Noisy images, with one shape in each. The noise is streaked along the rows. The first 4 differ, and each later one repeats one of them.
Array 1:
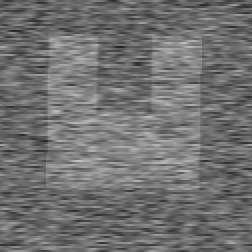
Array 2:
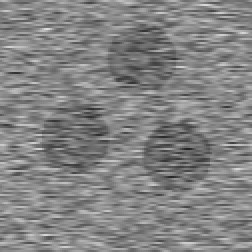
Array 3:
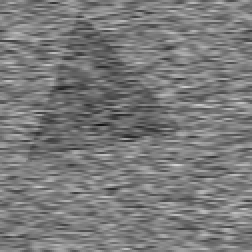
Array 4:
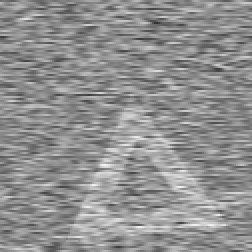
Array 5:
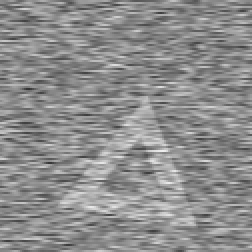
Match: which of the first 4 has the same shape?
4
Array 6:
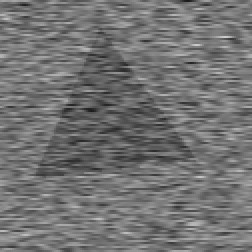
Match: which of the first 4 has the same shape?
3
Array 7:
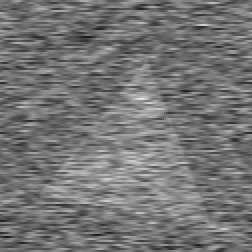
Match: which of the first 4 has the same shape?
3
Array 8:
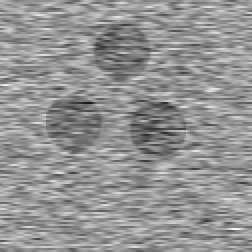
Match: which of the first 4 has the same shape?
2
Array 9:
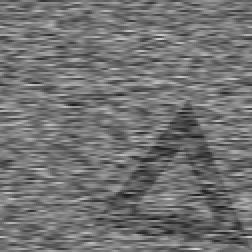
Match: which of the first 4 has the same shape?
4
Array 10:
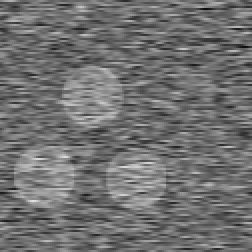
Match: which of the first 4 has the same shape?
2
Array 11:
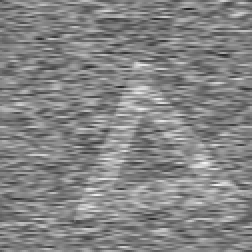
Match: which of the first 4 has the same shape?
4
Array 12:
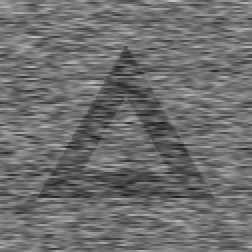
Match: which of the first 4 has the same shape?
4
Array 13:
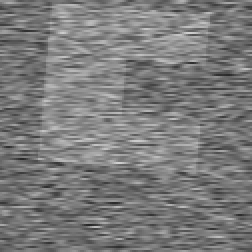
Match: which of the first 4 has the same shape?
1
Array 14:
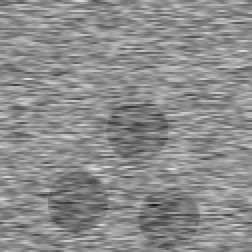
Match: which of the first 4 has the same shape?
2
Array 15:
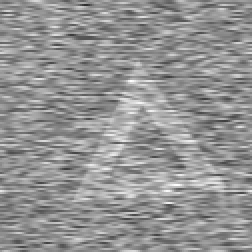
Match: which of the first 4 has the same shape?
4
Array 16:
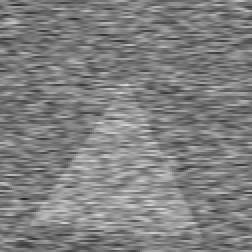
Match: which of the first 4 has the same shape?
3
